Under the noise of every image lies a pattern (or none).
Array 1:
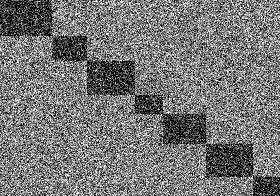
blocks along the diagonal
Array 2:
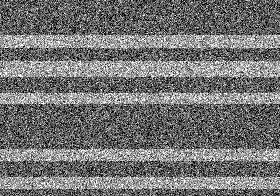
bands of rows
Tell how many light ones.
5
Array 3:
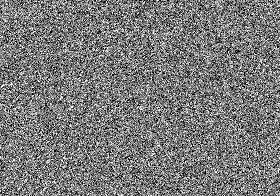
only noise
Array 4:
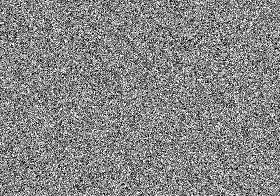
only noise
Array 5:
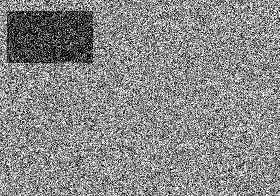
one block
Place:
top left
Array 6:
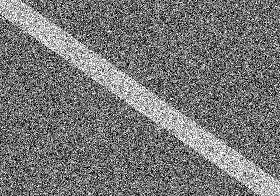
a diagonal band
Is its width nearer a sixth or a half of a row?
a sixth
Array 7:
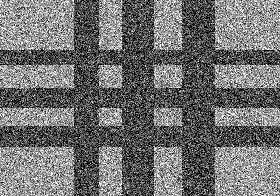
bands of rows crossing bands of columns
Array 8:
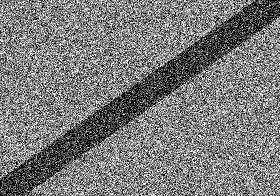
a diagonal band
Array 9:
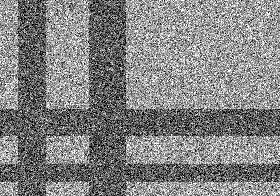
bands of rows crossing bands of columns
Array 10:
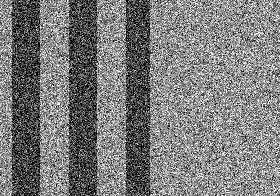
bands of columns
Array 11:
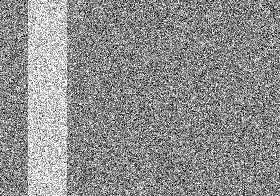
one band of columns
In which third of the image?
left
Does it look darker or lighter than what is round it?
lighter
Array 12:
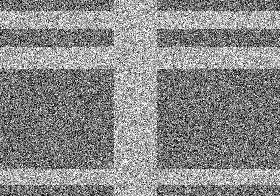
bands of rows crossing bands of columns
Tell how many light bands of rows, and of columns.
3 and 1
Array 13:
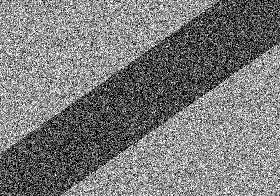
a diagonal band
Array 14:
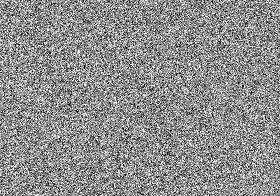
only noise
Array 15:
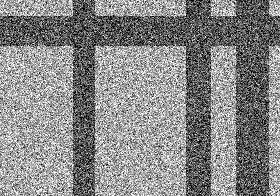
bands of rows crossing bands of columns
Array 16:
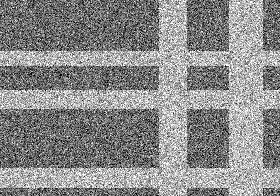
bands of rows crossing bands of columns
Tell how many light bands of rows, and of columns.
3 and 2
